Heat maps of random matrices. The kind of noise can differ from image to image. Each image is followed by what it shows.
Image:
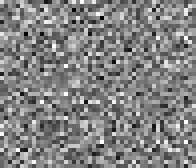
low rank plus noise
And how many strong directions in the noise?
five to eight
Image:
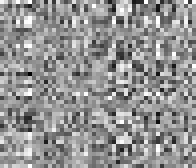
low rank plus noise
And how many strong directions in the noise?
two
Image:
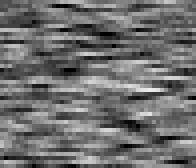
streaked along the rows
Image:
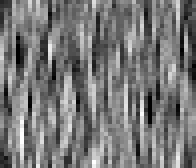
streaked along the columns
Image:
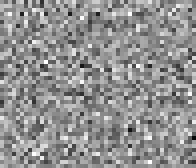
low rank plus noise
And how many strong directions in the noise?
five to eight
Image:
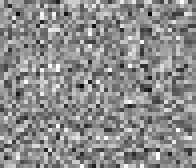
low rank plus noise
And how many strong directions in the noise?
five to eight
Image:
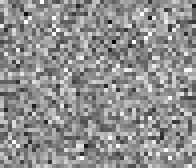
independent entries
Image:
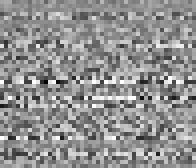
rows of uneven size
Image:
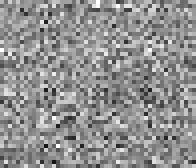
low rank plus noise
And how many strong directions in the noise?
five to eight
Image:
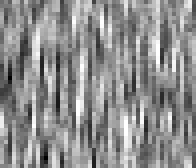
streaked along the columns
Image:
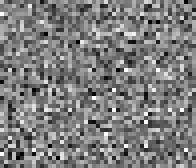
low rank plus noise
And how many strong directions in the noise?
five to eight
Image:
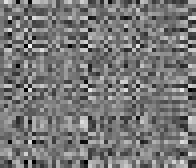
low rank plus noise
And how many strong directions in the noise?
one
